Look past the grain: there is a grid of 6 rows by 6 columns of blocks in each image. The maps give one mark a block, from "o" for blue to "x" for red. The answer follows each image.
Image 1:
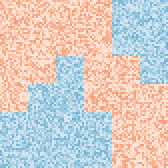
xxxxoo
xxxxoo
xxoxxo
xooxxx
ooooxx
ooooxx
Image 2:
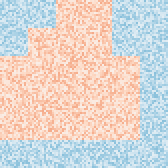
ooxxoo
oxxxoo
xxxxxo
xxxxxo
xxxxxo
oooooo
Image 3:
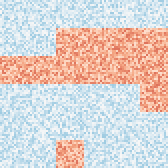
oooooo
ooxxxx
xxxxxx
ooooox
oooooo
ooxooo
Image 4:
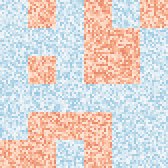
oxoxox
oooxxo
oxoxxo
oooooo
oxxxoo
xxoxoo
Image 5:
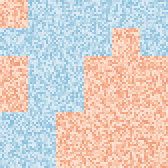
xooooo
ooooxo
xooxxx
xooxxx
ooxxxx
ooxxxx
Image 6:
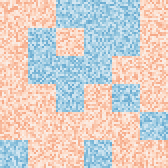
xxooox
xoxoox
xoooxx
xxoxox
xxxxxo
oxxoxx
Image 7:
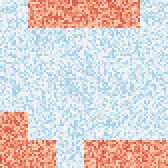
oxxxxo
oooooo
oooooo
oooooo
xooooo
xxoxxx
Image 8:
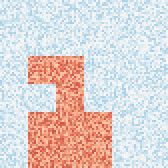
oooooo
oooooo
oxxooo
ooxooo
oxxxoo
oxxxoo
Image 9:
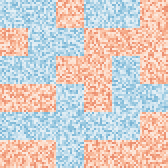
ooxoox
xooxxx
ooxxox
xxoxoo
ooooox
xxoxxx
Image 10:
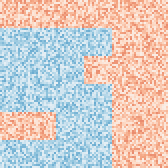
xxxxxx
ooooxx
oooxxx
ooooxx
xxooxx
ooooxx
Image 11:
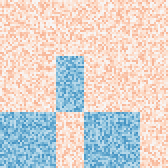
xxxxxx
xxxxxx
xxoxxx
xxoxxx
ooxoox
ooxoox
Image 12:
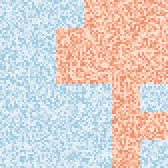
oooxxx
ooxxxx
ooxxxx
ooooxo
ooooxx
ooooxo
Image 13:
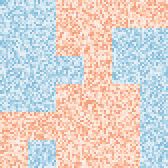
ooxxxx
ooxxoo
oooxoo
ooxxxo
xxxxxo
xoxxxo
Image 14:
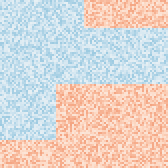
oooxxx
oooooo
oooooo
ooxxxx
ooxxxx
xxxxxx
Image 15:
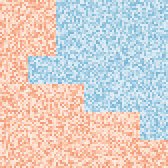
xxoooo
xxoooo
xooooo
xxxooo
xxxxxo
xxxxxx
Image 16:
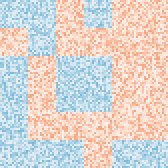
ooxoxx
xoxxxx
oxooxx
oxooxx
oxxxxx
oooxoo
